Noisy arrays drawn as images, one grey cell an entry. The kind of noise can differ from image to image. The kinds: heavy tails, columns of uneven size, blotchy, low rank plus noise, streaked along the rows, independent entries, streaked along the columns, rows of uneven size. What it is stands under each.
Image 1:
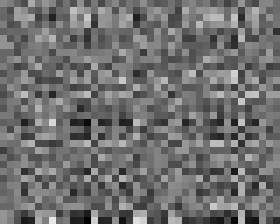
low rank plus noise
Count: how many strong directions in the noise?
one
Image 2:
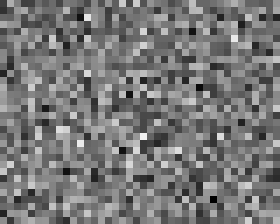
independent entries
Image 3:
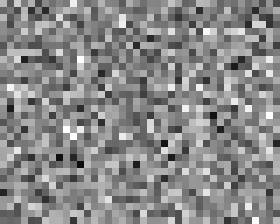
independent entries
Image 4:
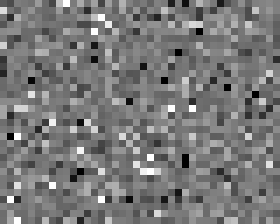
heavy tails
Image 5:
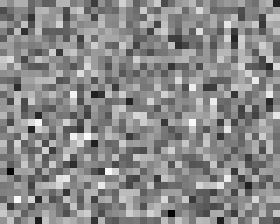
independent entries
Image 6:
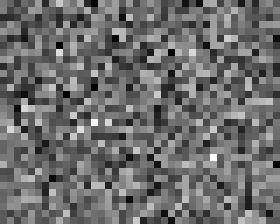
independent entries
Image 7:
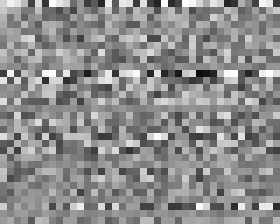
rows of uneven size
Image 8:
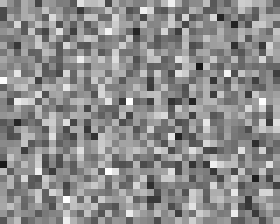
independent entries
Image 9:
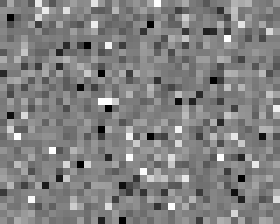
heavy tails
